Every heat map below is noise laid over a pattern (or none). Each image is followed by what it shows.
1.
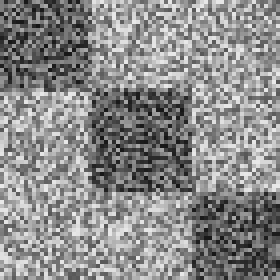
blocks along the diagonal
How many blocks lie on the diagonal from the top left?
3
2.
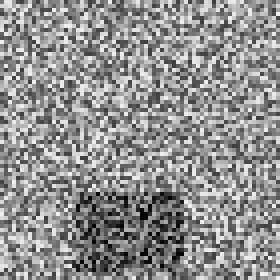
one block
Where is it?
bottom middle
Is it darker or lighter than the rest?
darker
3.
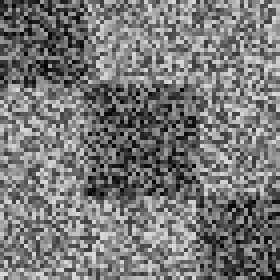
blocks along the diagonal
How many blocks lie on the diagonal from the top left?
3
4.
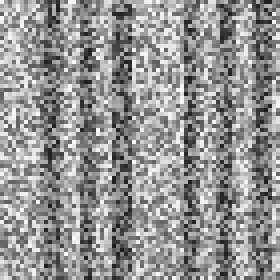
bands of columns
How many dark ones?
6
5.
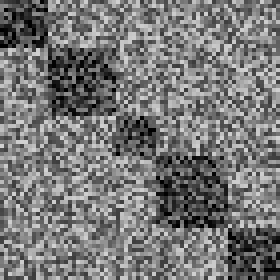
blocks along the diagonal
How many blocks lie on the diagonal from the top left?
5
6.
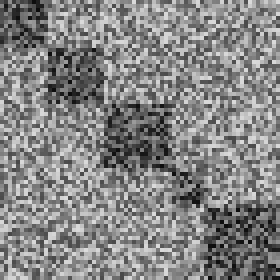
blocks along the diagonal
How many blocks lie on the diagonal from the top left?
5
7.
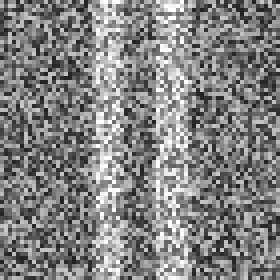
bands of columns
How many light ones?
2
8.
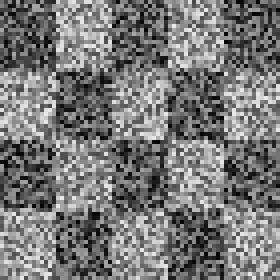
a checkerboard
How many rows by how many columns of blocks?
4 by 5
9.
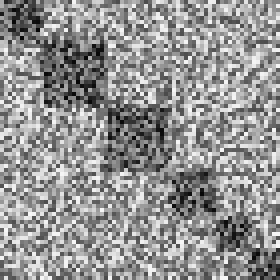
blocks along the diagonal
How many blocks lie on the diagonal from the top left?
6
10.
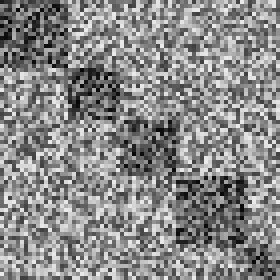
blocks along the diagonal
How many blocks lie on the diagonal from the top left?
5
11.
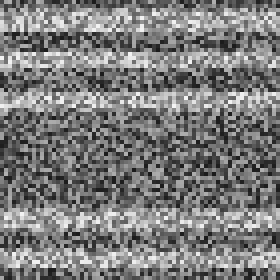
bands of rows
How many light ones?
5
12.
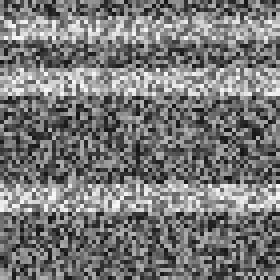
bands of rows
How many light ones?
3
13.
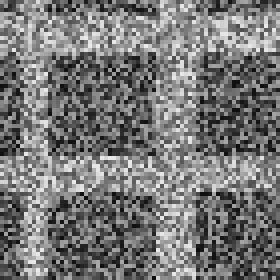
bands of rows crossing bands of columns
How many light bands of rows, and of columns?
2 and 2
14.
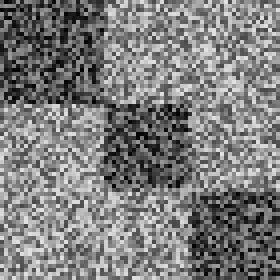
blocks along the diagonal
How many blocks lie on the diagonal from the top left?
3
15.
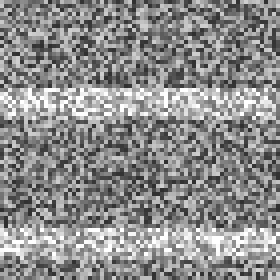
bands of rows
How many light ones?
2
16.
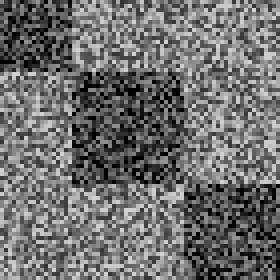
blocks along the diagonal
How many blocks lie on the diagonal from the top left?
3
